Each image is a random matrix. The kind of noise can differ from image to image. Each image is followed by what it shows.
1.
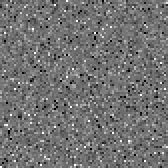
heavy tails
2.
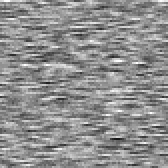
streaked along the rows
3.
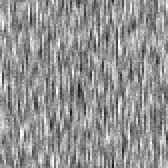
streaked along the columns
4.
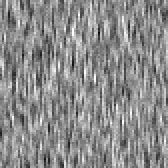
streaked along the columns
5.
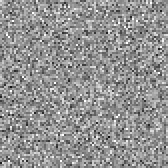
independent entries
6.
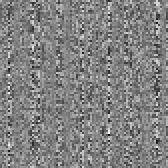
columns of uneven size
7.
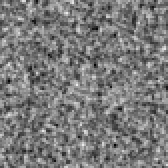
blotchy
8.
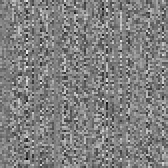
columns of uneven size
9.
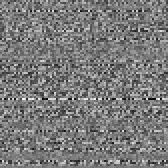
rows of uneven size
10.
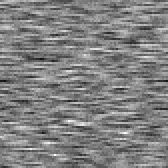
streaked along the rows
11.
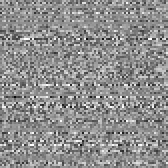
rows of uneven size
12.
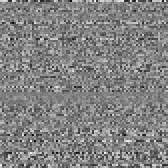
rows of uneven size
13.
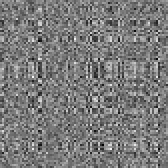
low rank plus noise
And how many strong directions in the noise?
one
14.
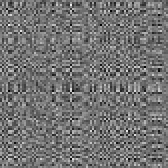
low rank plus noise
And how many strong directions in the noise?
one
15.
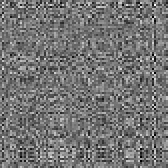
low rank plus noise
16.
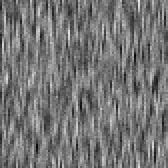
streaked along the columns
